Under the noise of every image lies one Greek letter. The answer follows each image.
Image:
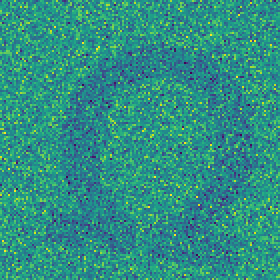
omega
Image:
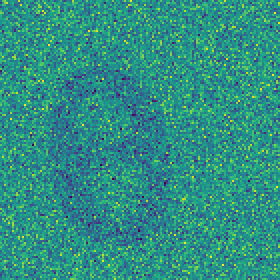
theta
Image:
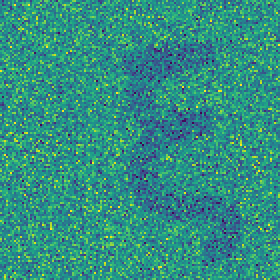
xi
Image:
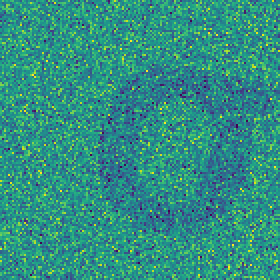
sigma
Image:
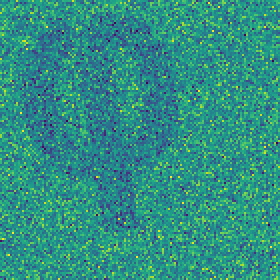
phi
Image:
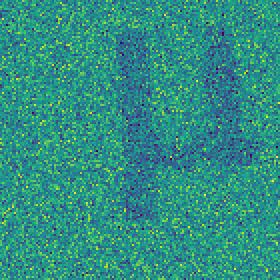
mu
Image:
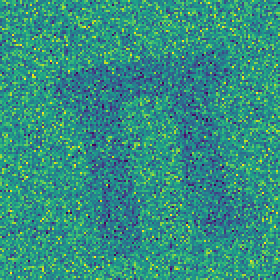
pi
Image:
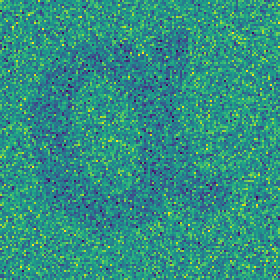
alpha
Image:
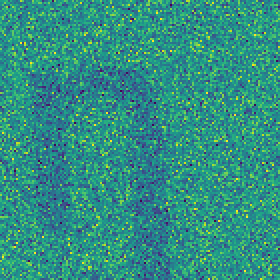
eta
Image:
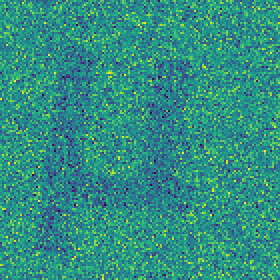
mu
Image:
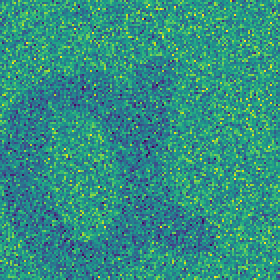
alpha
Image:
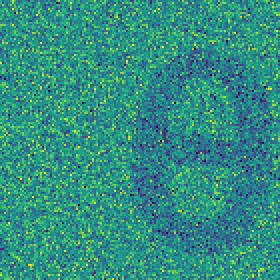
theta
